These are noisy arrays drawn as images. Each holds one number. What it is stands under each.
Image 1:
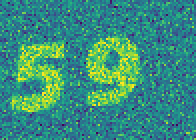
59
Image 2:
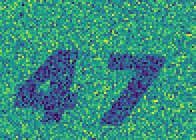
47
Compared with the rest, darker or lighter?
darker
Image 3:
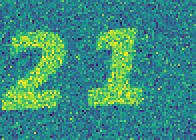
21
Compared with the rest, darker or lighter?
lighter
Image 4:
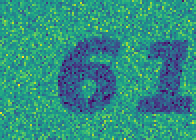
61
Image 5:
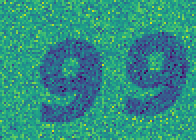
99
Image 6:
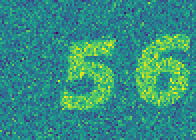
56
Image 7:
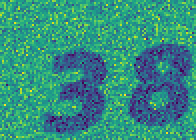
38
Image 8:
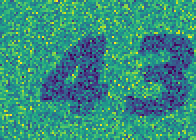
43
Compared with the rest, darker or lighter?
darker
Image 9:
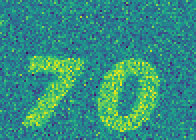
70
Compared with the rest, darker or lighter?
lighter
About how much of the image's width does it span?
two thirds
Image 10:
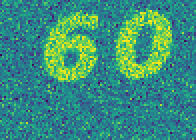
60
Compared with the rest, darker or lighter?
lighter
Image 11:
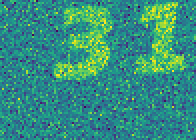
31
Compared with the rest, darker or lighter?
lighter
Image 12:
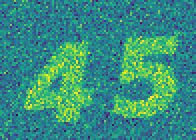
45
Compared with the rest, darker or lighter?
lighter
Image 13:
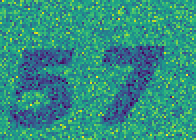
57
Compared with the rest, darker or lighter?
darker
